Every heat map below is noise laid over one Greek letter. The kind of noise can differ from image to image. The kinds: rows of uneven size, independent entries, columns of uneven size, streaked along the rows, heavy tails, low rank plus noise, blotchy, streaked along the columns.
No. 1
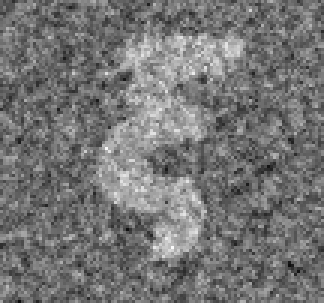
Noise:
blotchy
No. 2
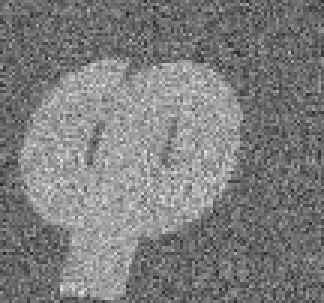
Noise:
low rank plus noise
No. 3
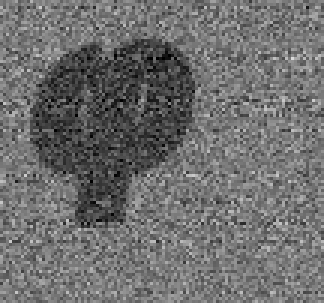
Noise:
rows of uneven size
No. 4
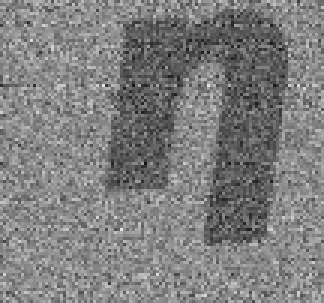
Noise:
rows of uneven size
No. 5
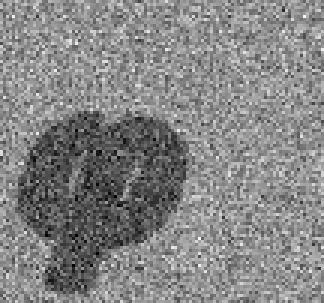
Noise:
low rank plus noise
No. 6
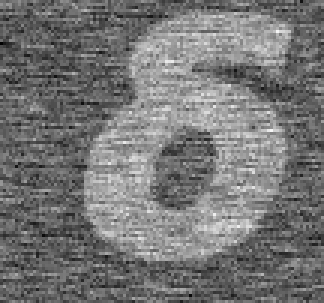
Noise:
streaked along the rows
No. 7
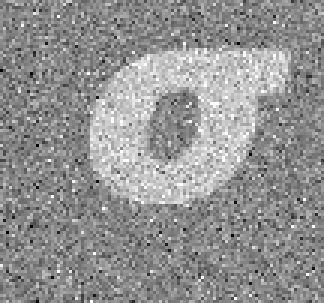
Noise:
heavy tails
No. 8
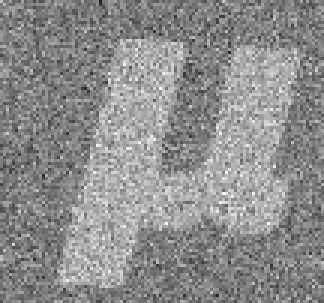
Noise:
low rank plus noise
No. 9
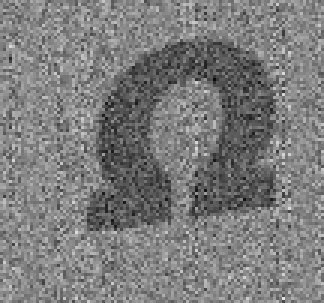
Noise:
columns of uneven size
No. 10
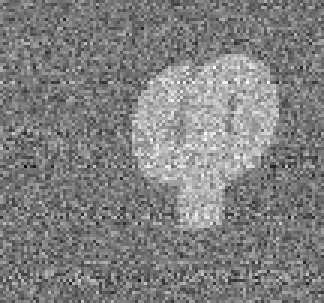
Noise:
rows of uneven size
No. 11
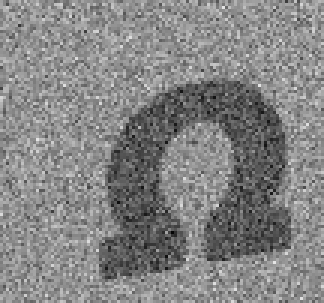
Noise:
independent entries
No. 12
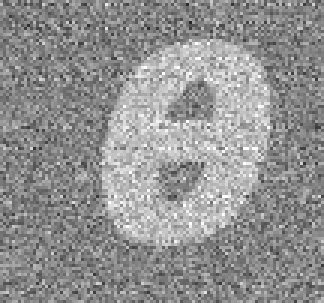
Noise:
rows of uneven size
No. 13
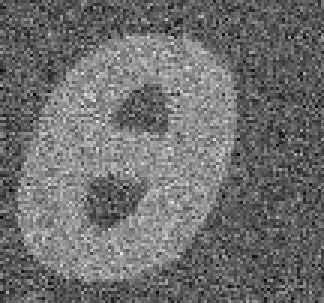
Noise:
low rank plus noise
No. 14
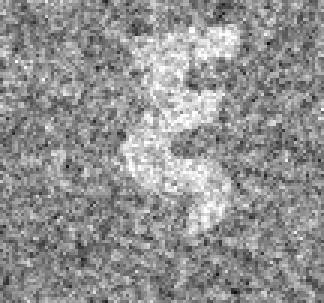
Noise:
blotchy
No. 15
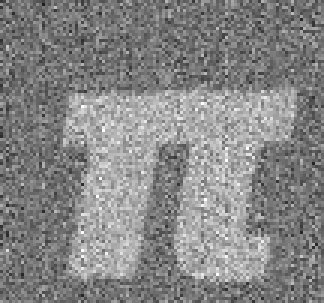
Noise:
columns of uneven size
